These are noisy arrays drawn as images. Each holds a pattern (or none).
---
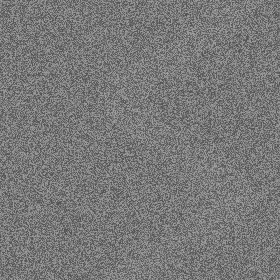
a wavy band
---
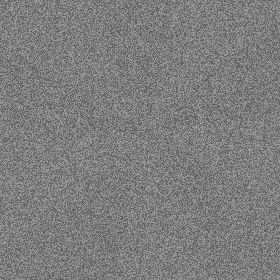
spokes from one point
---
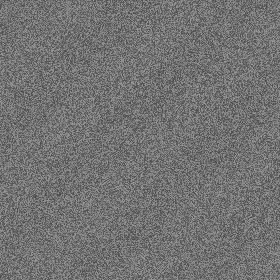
diagonal stripes
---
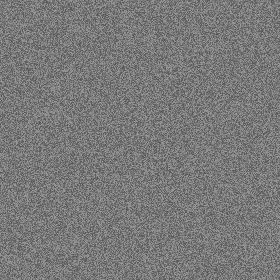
only noise
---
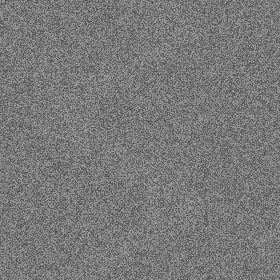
a wavy band
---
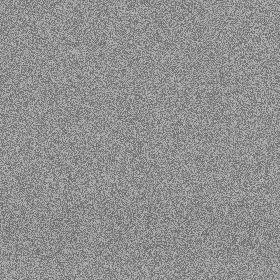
one horizontal stripe
